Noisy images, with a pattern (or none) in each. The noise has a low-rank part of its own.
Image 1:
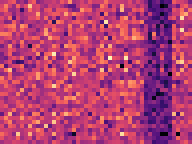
one band of columns
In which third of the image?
right
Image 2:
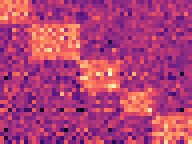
blocks along the diagonal
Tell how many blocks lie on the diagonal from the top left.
5
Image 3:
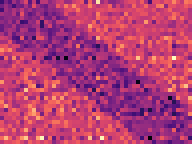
a diagonal band
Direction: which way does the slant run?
top left to bottom right
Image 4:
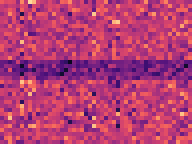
one band of rows
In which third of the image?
middle
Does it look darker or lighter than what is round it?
darker
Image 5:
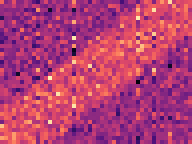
a diagonal band
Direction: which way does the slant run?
bottom left to top right
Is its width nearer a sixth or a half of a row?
a half
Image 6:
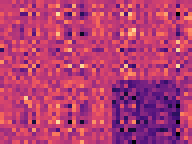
one block
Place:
bottom right
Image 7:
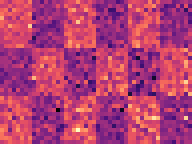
a checkerboard
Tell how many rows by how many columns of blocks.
3 by 6
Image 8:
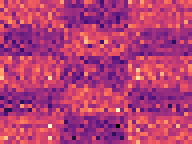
a checkerboard
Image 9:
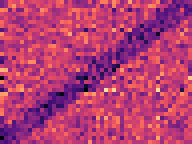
a diagonal band
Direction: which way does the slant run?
bottom left to top right
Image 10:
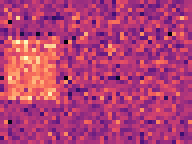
one block
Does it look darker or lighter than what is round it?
lighter
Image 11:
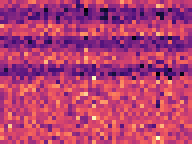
bands of rows
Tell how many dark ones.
3
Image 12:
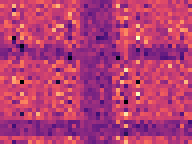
bands of rows crossing bands of columns
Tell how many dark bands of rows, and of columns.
2 and 1
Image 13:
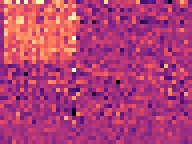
one block
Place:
top left
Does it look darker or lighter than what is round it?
lighter
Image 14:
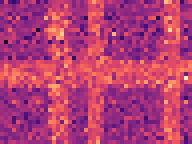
bands of rows crossing bands of columns
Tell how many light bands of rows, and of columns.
1 and 3
